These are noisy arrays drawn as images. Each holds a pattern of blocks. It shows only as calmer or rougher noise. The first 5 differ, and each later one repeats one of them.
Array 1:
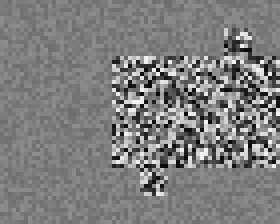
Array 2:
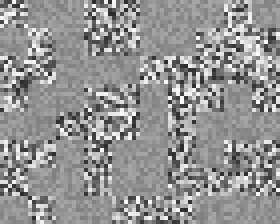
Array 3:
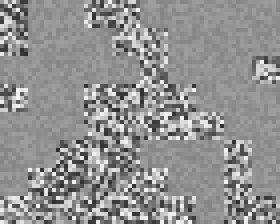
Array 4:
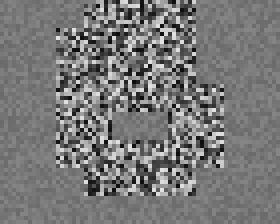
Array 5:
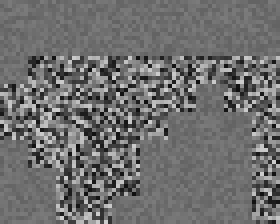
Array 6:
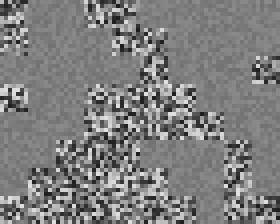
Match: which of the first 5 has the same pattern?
3
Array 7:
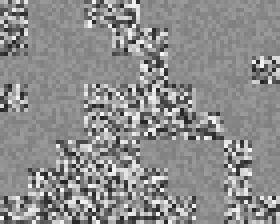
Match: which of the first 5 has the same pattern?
3
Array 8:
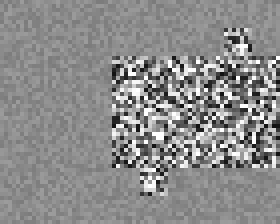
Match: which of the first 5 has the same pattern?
1
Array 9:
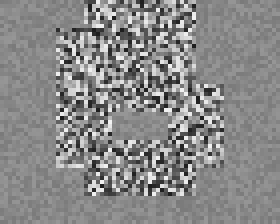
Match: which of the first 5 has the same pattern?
4
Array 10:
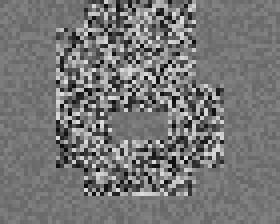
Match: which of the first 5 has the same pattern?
4
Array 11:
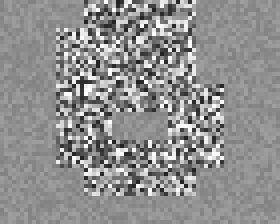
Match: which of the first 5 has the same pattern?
4
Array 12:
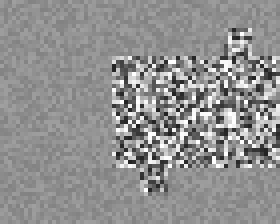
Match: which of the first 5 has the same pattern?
1
